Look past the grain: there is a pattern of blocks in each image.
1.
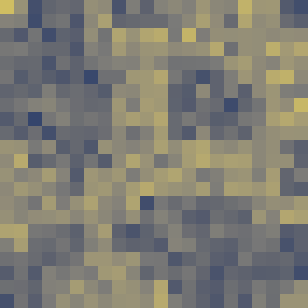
mirrored about the diagonal from the bottom left
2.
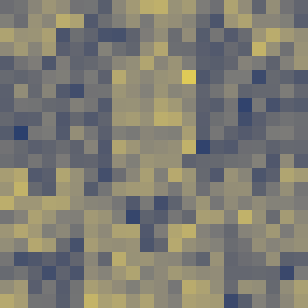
left and right mirror each other
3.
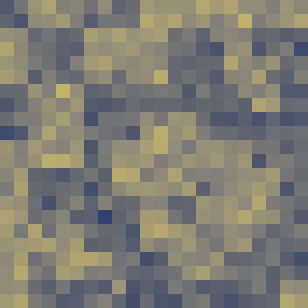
mirrored about the diagonal from the top left
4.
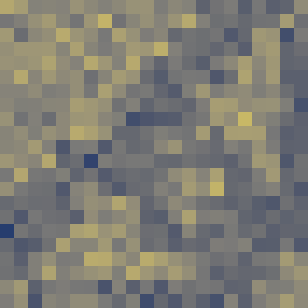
mirrored about the diagonal from the top left
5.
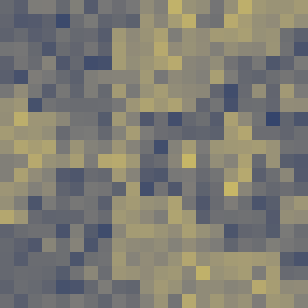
top and bottom mirror each other
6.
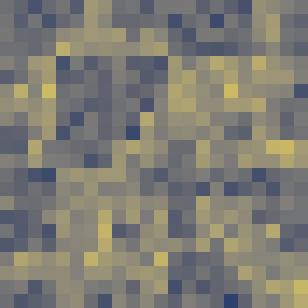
mirrored about the diagonal from the top left
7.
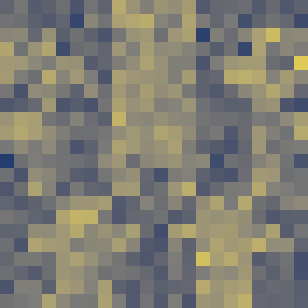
left and right mirror each other
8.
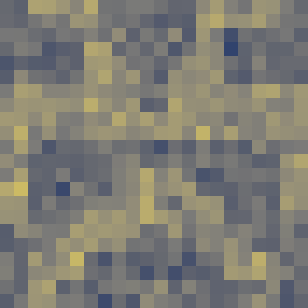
left and right mirror each other
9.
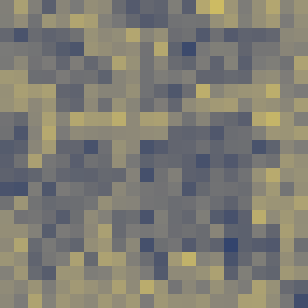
mirrored about the diagonal from the top left
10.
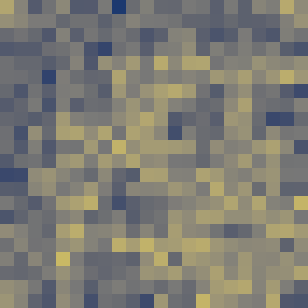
mirrored about the diagonal from the top left
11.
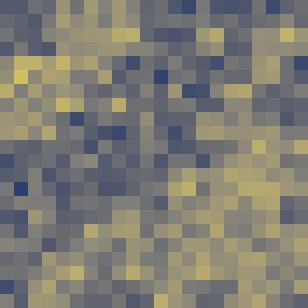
mirrored about the diagonal from the top left
